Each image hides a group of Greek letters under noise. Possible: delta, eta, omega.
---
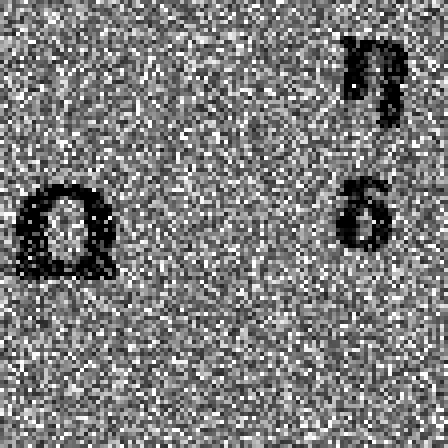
top right: eta; middle left: omega; middle right: delta
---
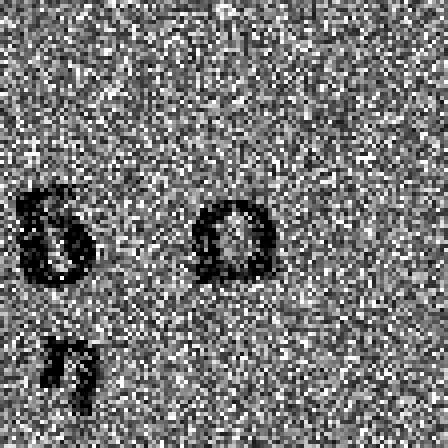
middle left: delta; centre: omega; bottom left: eta
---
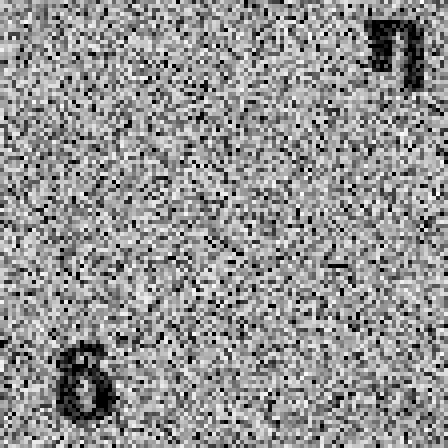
top right: eta; bottom left: delta
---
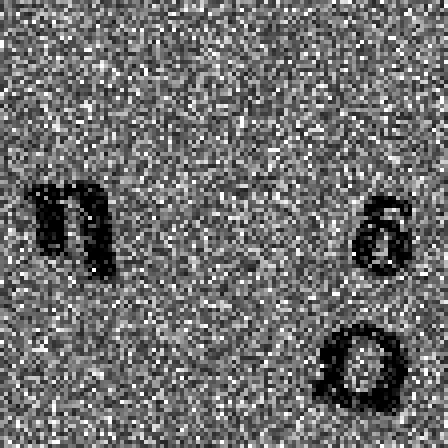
middle left: eta; middle right: delta; bottom right: omega
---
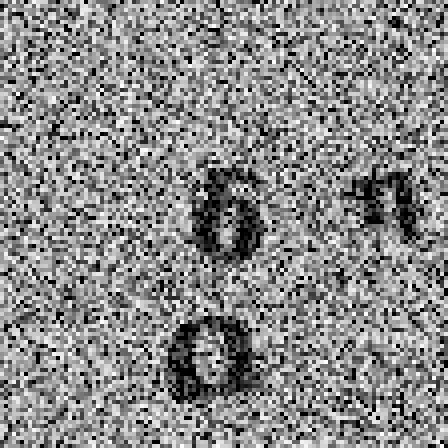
centre: delta; middle right: eta; bottom middle: omega
